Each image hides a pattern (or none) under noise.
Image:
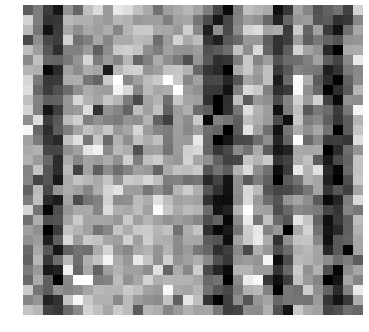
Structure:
bands of columns
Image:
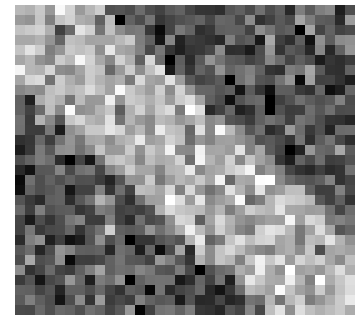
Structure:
a diagonal band
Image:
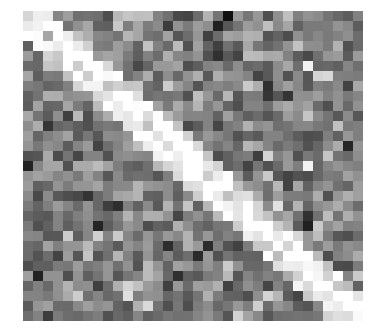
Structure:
a diagonal band
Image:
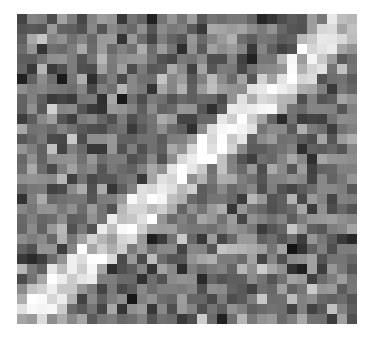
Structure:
a diagonal band
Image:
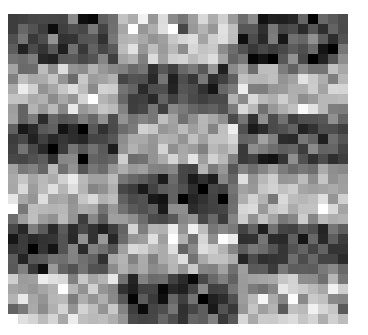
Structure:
a checkerboard
